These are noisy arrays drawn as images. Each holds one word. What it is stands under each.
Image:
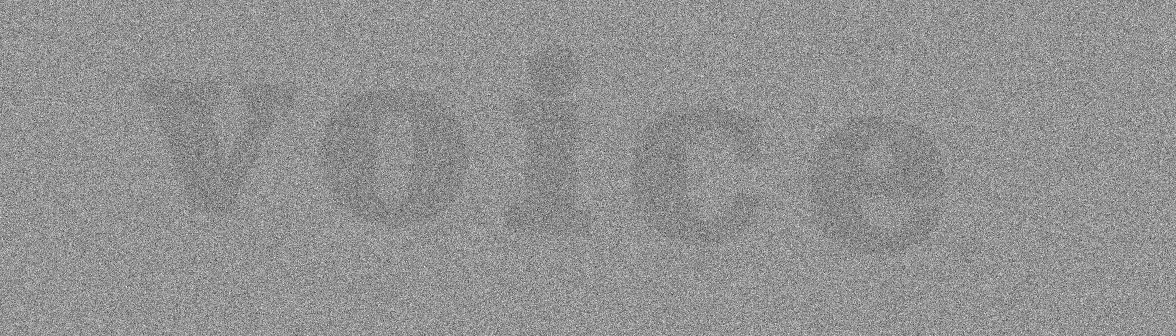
voice
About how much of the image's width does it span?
two thirds
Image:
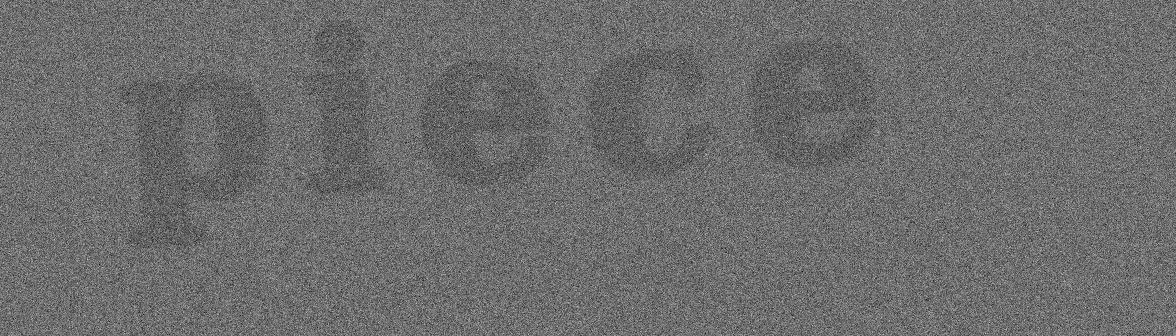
piece
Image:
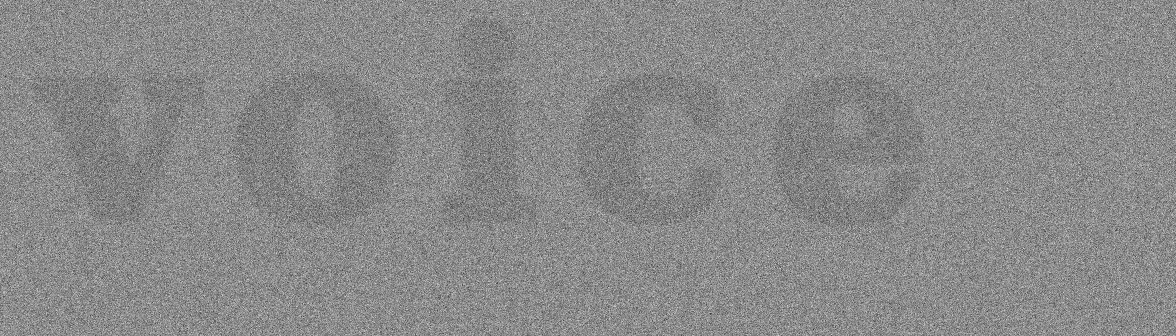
voice
